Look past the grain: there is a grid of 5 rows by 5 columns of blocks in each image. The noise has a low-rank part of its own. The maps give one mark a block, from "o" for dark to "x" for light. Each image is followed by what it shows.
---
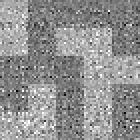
x o o o o
x o x x o
o o o x x
o x o x o
x x o x o
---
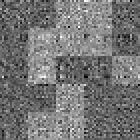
o o x x o
o x x x o
o x o o x
o o x o o
o x x o o
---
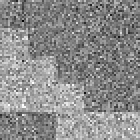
o o o o o
x o o o o
x x o o o
x x x o o
o o x x x
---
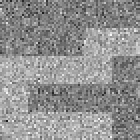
o o o o o
o o o x x
x x x x o
x o o o o
x x x x o
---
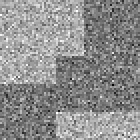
x x x o o
x x x o o
x x o o o
o o o o o
o o x x x
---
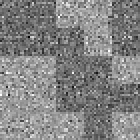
o o x x o
o o o x o
x x o o x
x x o o o
x x x o x
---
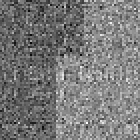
o o o x x
o o o x x
o o x x x
o o x x x
o o x x x
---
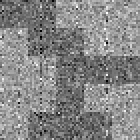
o o x x x
x o o x x
x x o o o
x x o x x
x o o o x
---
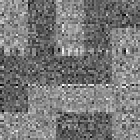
x o x o o
x o x o x
o o o o x
o x x x x
x x o o x
